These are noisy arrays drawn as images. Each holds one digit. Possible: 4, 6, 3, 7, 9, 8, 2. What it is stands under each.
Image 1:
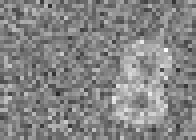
8
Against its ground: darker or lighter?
lighter
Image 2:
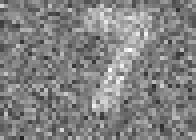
7
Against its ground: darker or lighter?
lighter
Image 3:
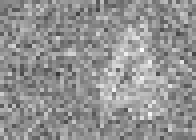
4
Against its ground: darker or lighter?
lighter
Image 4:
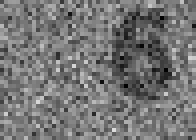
6
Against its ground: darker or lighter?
darker
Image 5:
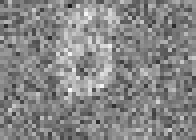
6
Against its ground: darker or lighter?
lighter
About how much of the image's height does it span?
two thirds
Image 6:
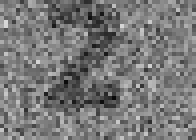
2
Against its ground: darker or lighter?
darker
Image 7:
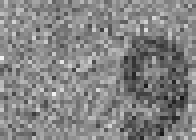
9
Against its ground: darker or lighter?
darker
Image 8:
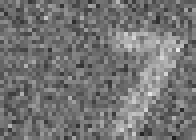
7
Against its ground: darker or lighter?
lighter
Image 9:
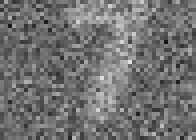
7
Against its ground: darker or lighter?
lighter
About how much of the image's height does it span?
nearly all
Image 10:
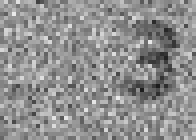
3
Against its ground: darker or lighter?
darker
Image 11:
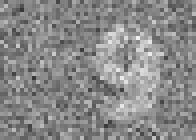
9
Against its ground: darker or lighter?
lighter
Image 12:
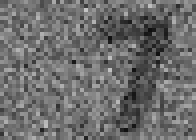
7
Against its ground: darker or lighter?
darker
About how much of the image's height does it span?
nearly all
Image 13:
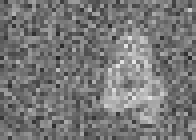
4
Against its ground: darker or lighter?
lighter
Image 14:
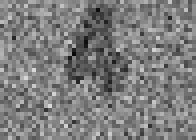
4
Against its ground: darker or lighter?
darker
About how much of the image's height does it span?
two thirds
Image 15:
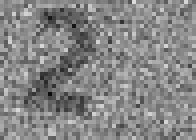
2
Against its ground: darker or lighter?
darker
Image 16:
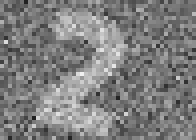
2
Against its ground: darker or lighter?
lighter
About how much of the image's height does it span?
nearly all
